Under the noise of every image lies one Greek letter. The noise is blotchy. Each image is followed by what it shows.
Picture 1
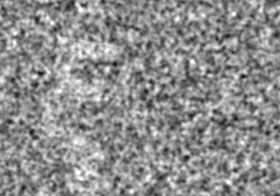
xi
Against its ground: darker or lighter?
lighter
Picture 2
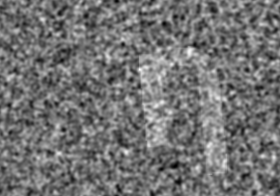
eta
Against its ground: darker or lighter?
lighter
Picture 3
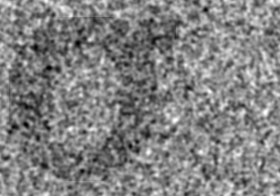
sigma
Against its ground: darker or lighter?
darker
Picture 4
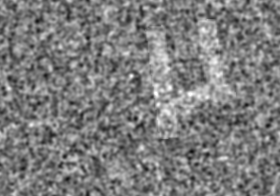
mu
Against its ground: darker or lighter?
lighter
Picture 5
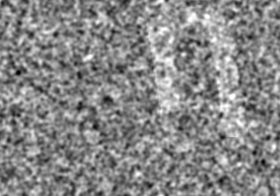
eta
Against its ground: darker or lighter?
lighter
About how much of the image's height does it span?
two thirds
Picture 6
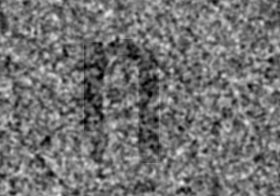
eta
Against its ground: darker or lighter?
darker
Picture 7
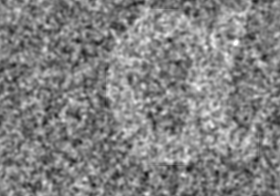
alpha
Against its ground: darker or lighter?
lighter
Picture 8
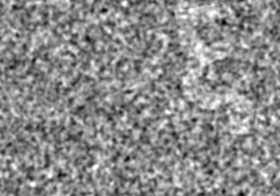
xi
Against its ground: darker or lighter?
lighter
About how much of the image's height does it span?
two thirds
